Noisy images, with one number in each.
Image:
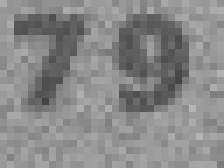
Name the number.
79
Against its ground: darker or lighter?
darker
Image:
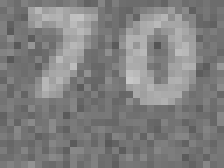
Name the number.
70
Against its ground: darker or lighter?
lighter
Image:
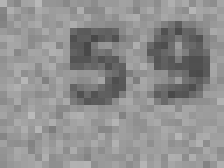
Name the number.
59
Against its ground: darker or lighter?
darker
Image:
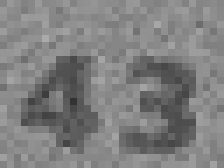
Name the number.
43
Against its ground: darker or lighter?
darker
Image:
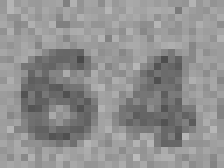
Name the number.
64
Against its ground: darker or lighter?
darker
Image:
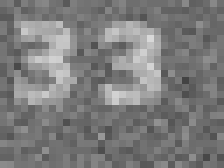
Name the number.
33
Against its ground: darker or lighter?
lighter
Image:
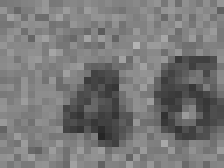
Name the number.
46
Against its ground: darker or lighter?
darker
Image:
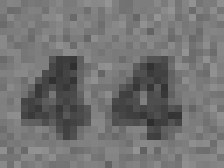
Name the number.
44
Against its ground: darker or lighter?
darker
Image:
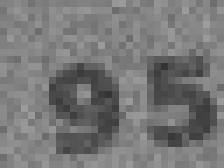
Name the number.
95
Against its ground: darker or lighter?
darker
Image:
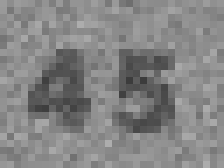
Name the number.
45
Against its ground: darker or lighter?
darker
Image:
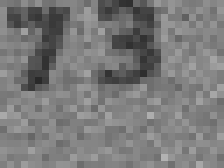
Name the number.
73
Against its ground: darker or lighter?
darker
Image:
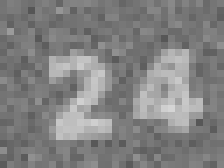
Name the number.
24
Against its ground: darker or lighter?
lighter
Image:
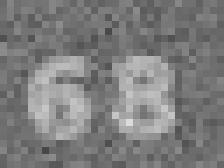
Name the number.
68
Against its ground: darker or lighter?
lighter
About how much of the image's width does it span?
two thirds
